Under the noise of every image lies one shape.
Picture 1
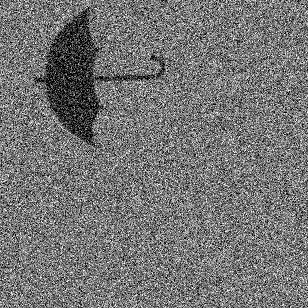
umbrella
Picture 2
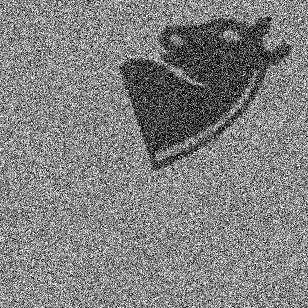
chess knight
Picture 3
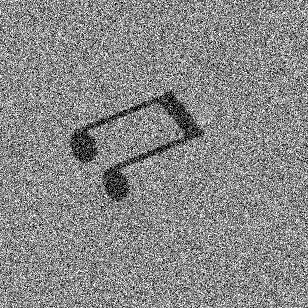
pair of musical notes
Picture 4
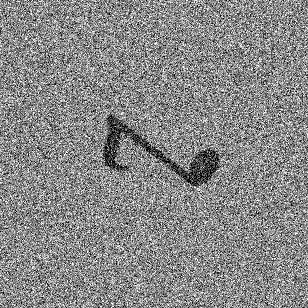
musical note
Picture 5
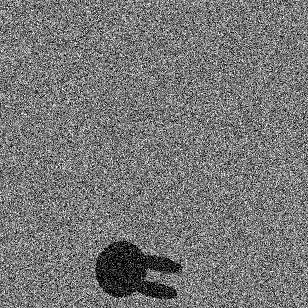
rabbit's head
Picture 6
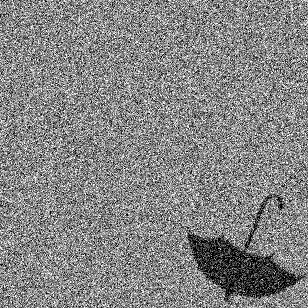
umbrella
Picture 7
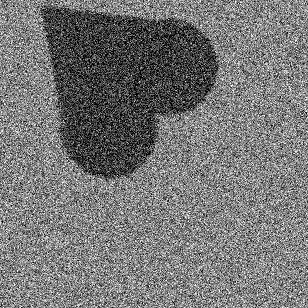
heart
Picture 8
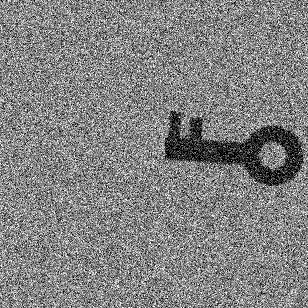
key
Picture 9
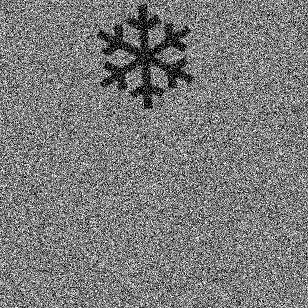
snowflake
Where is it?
top middle
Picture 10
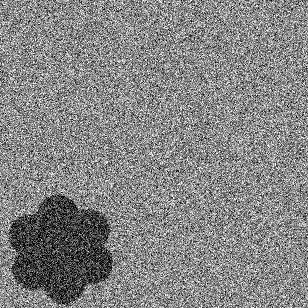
flower
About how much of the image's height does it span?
a third
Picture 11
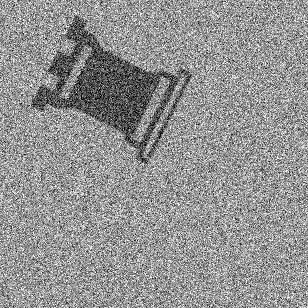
chess rook
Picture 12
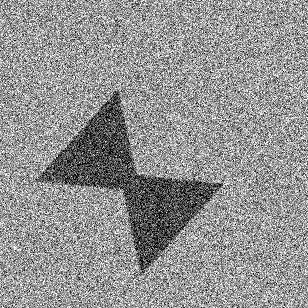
bow tie
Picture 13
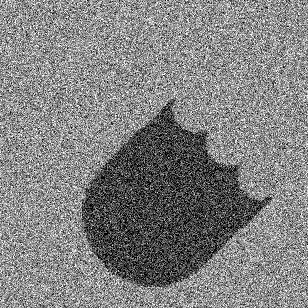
ghost
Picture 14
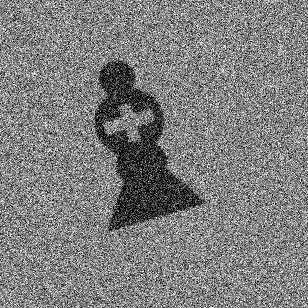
chess bishop
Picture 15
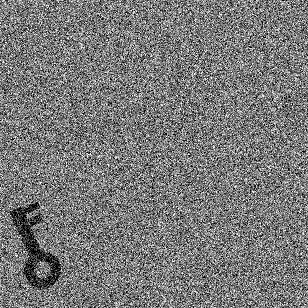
key
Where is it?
bottom left
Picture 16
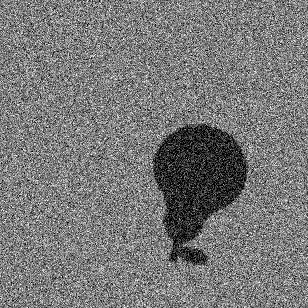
pear
